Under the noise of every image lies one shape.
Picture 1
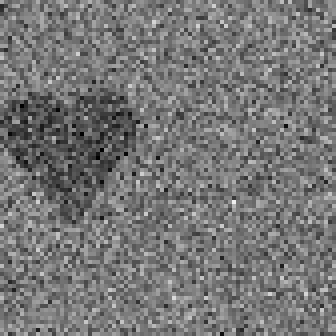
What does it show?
dark heart, middle left
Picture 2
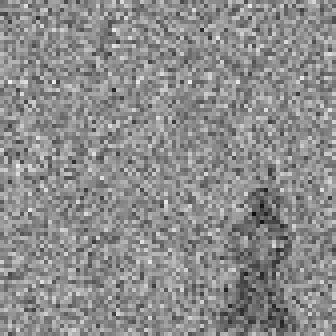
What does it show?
dark chess bishop, bottom right
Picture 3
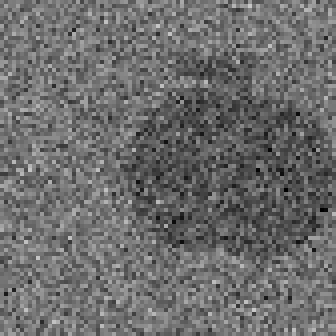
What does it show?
dark apple
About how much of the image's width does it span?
two thirds
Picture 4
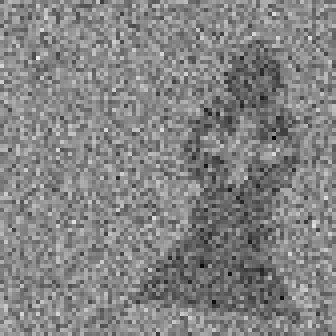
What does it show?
dark chess bishop
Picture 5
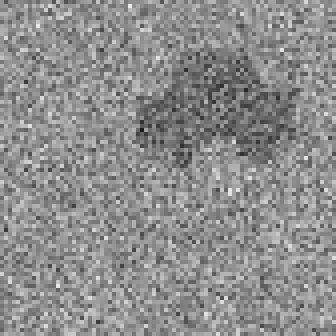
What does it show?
dark car
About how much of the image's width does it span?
half
